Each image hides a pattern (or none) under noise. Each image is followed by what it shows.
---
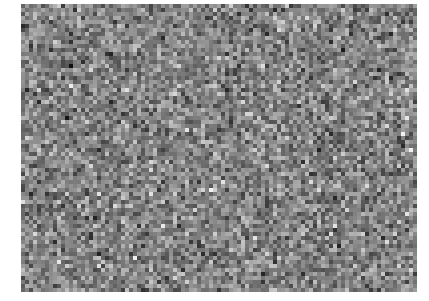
only noise
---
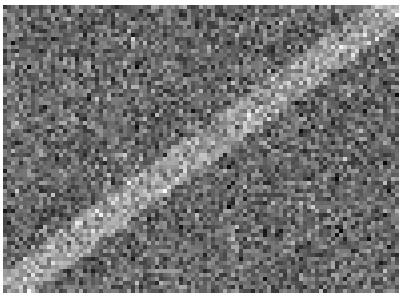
a diagonal band
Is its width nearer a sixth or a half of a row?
a sixth
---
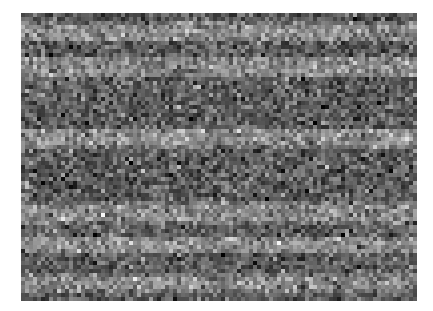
bands of rows
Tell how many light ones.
6
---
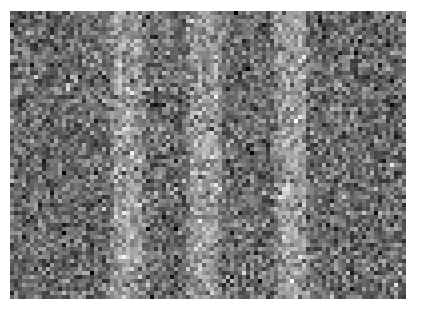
bands of columns
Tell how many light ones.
3
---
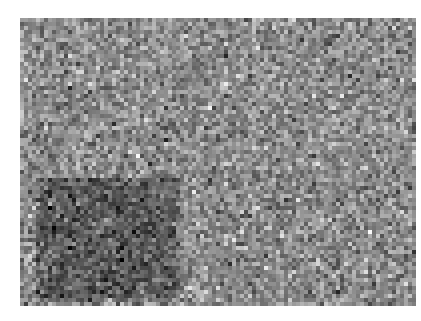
one block
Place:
bottom left
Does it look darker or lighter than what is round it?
darker
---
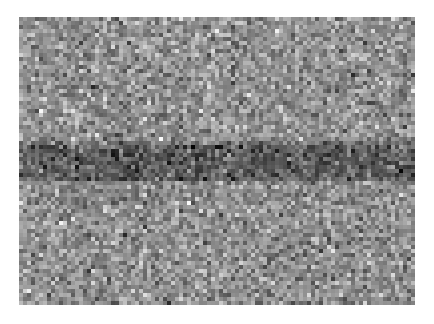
one band of rows
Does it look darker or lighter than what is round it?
darker
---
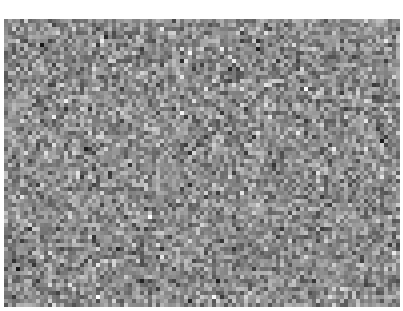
only noise
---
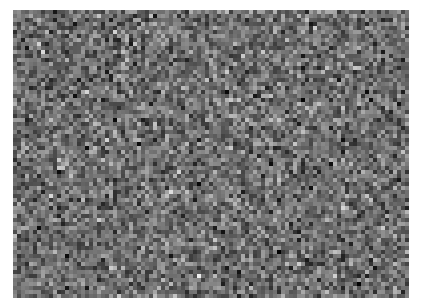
only noise
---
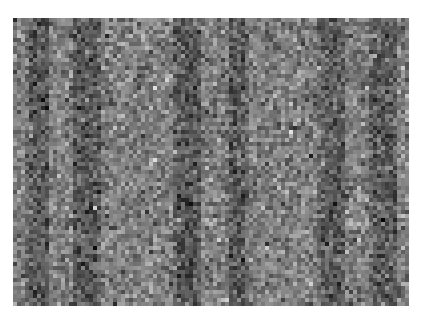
bands of columns
